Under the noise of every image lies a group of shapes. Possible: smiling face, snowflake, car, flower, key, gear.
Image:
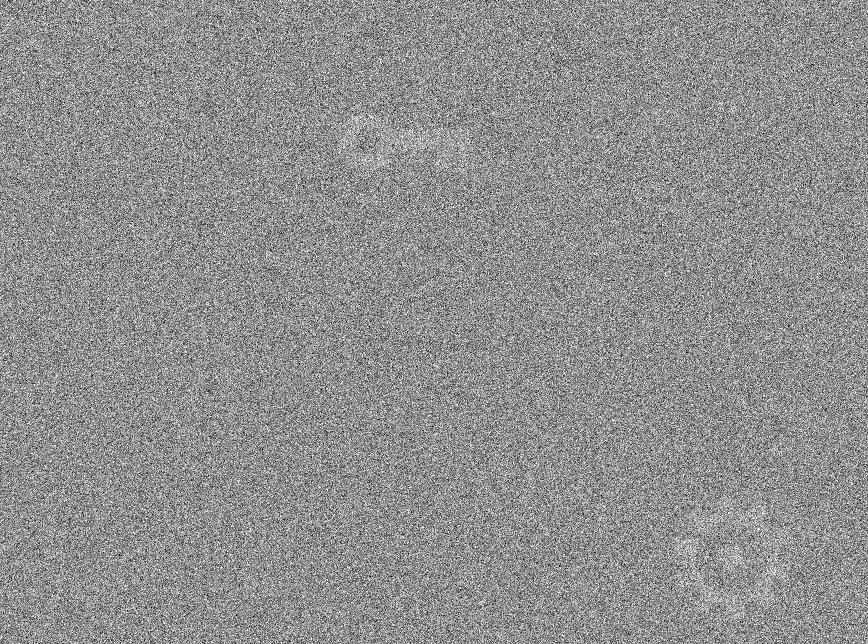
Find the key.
top middle
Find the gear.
bottom right
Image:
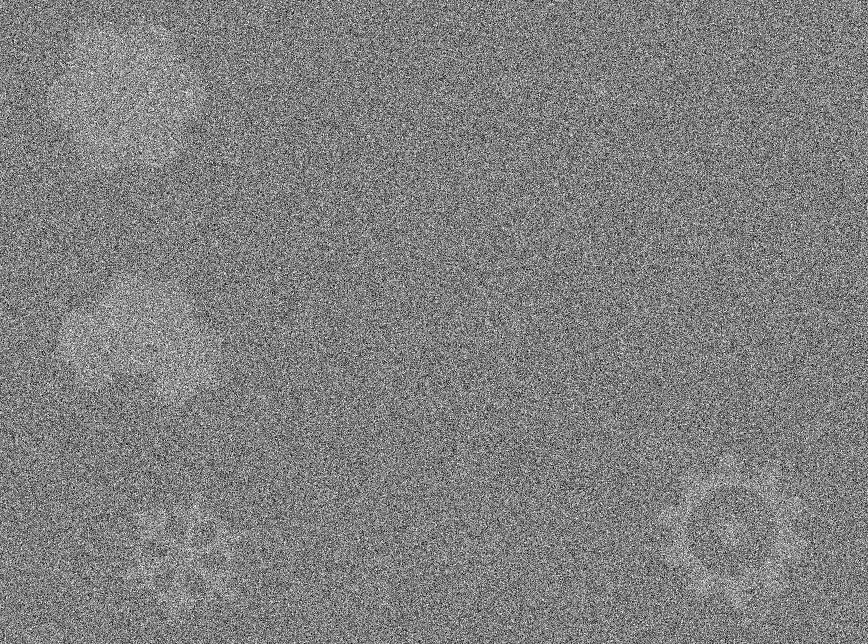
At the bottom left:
snowflake
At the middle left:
car
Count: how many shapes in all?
4
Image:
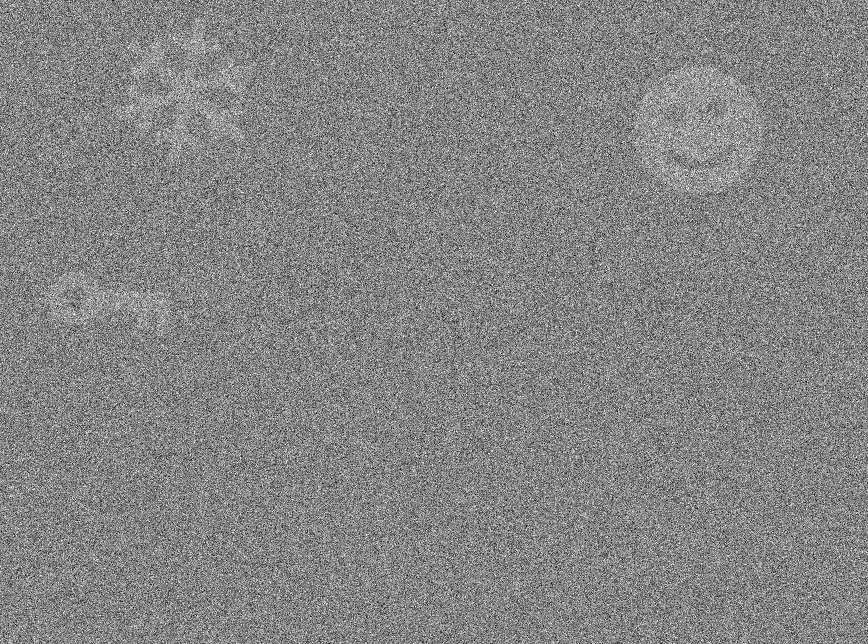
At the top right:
smiling face
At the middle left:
key
